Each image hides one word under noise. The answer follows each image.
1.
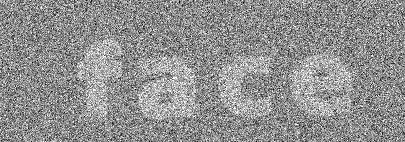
face
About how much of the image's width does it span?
two thirds
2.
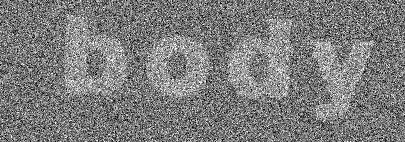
body
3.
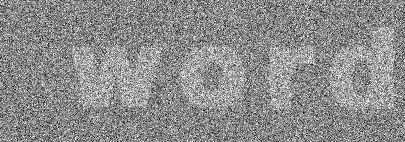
word
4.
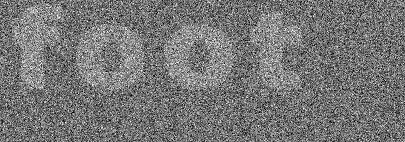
foot
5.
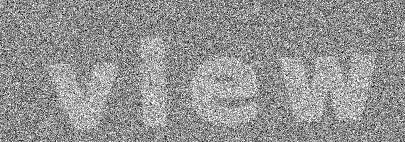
view
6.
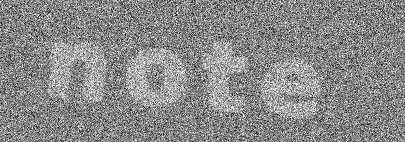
note
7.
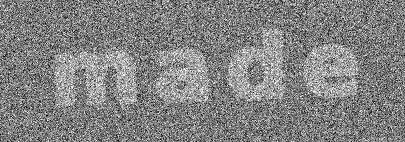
made
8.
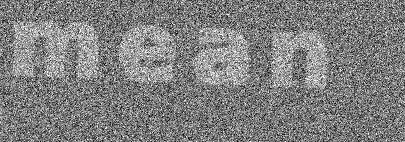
mean
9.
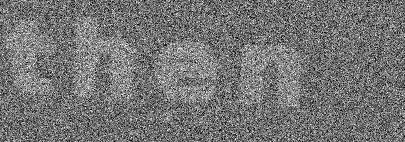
then
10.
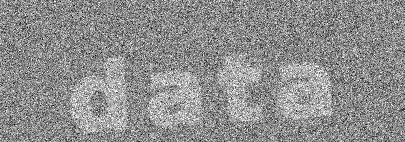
data
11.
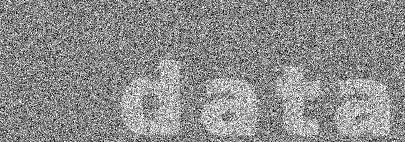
data
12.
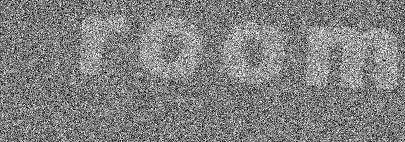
room
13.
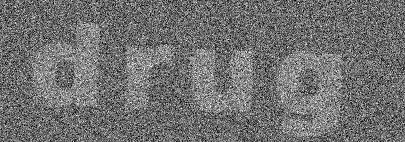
drug
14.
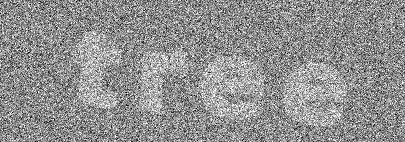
tree
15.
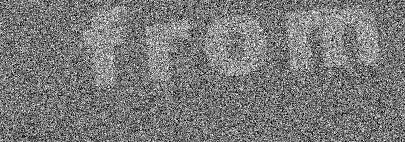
from
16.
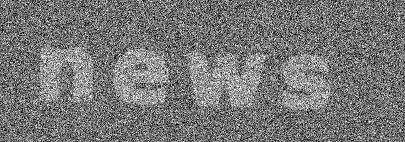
news
